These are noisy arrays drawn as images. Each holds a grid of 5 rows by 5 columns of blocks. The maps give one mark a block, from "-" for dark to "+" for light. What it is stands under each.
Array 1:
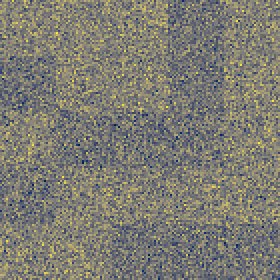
+ + + - +
- + + - +
+ - - - +
- + + + +
+ + - - -
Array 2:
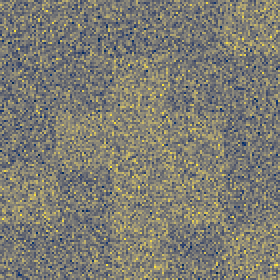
- - - - +
- - + - -
- + + + -
+ - + + -
- - + - +
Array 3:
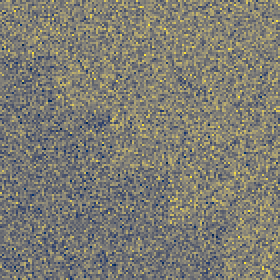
+ + + + +
- + + + +
- - + + +
- - - + +
- - - - +
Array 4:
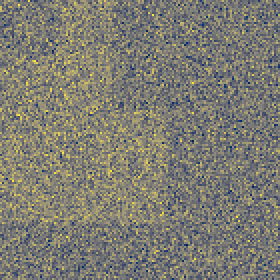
- + - - -
+ + - - -
+ + + - -
+ + + - -
- - - - -
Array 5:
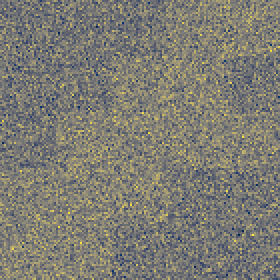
- - - + +
- - + + -
- + + + +
+ + + - -
+ + - - -
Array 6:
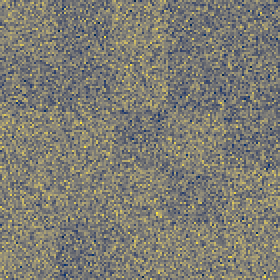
+ - + - -
- - + - -
+ + - + -
+ + + - +
+ - + + +
